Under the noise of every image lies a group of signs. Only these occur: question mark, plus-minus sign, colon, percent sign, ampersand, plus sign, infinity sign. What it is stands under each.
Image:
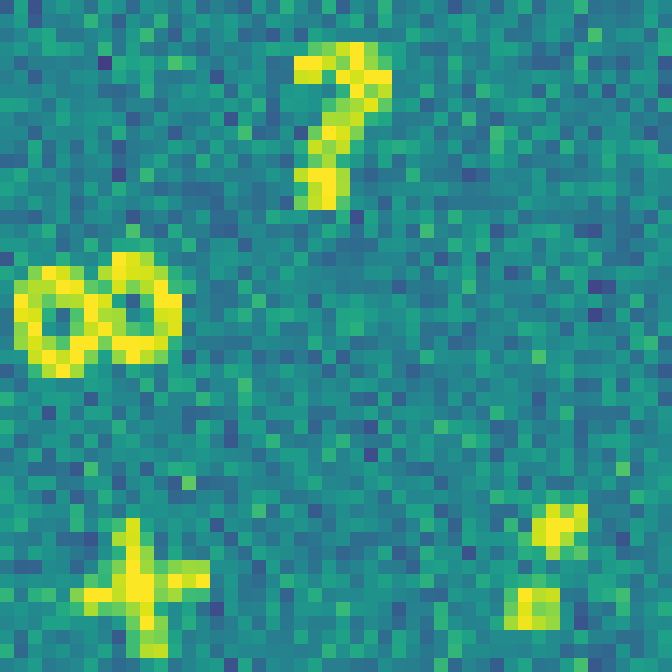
top middle: question mark; middle left: infinity sign; bottom left: plus sign; bottom right: colon
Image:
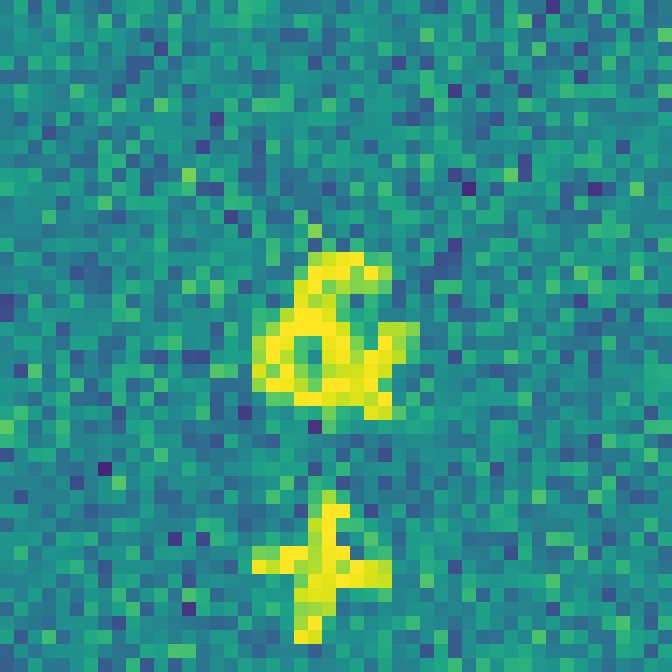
centre: ampersand; bottom middle: plus sign
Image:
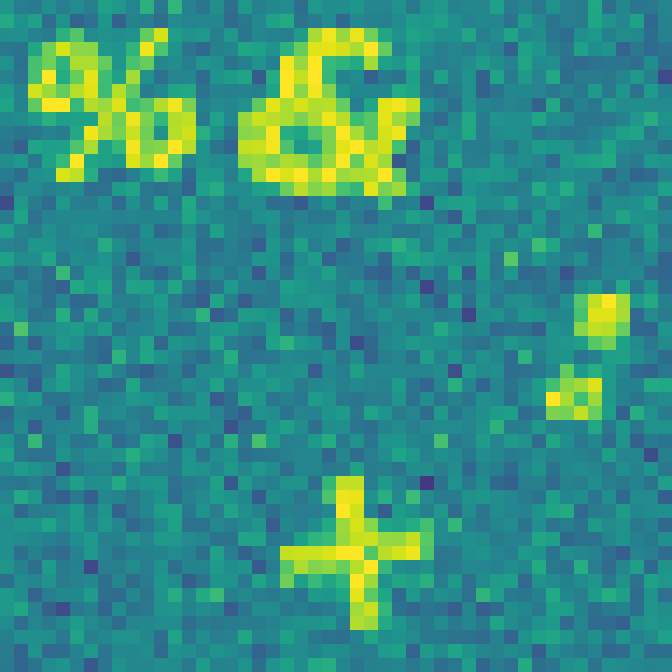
top left: percent sign; top middle: ampersand; middle right: colon; bottom middle: plus sign
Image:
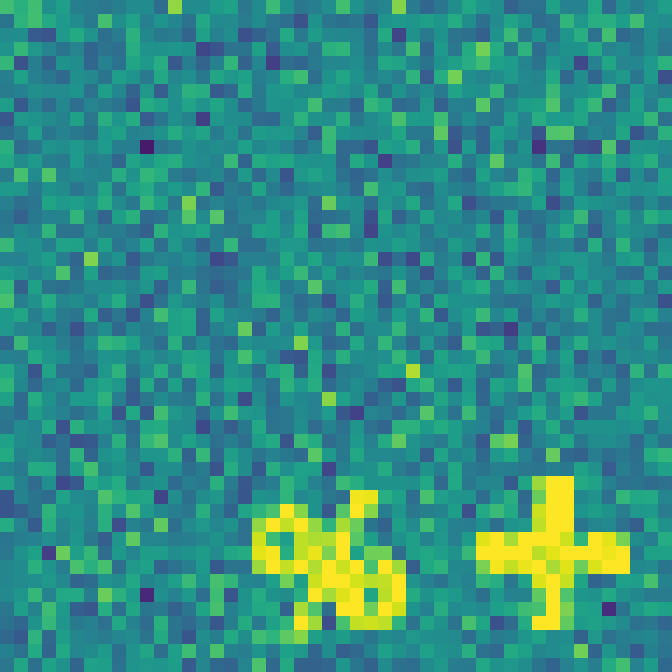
bottom middle: percent sign; bottom right: plus sign
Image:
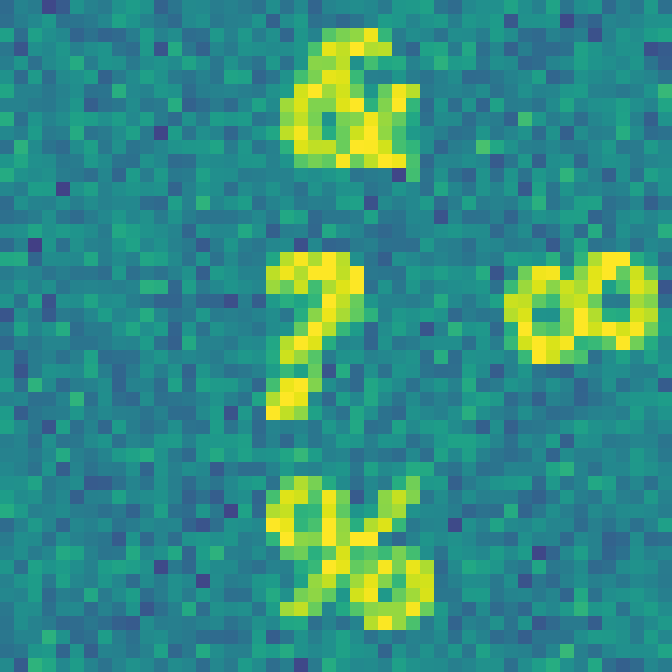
top middle: ampersand; centre: question mark; middle right: infinity sign; bottom middle: percent sign
